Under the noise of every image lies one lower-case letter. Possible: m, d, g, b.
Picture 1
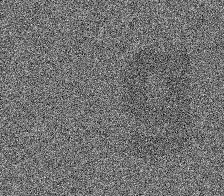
g
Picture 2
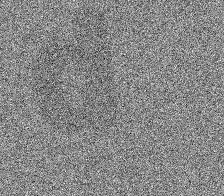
d
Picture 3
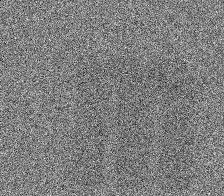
m
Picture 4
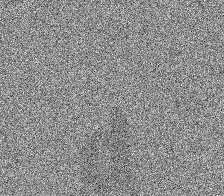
d
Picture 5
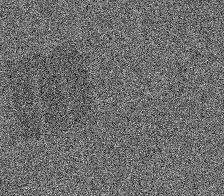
m
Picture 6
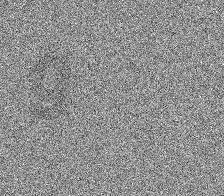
g
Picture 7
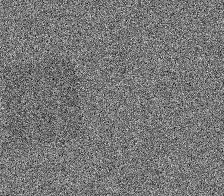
m
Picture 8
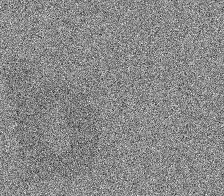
b
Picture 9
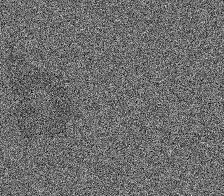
b
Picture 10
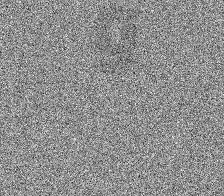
g
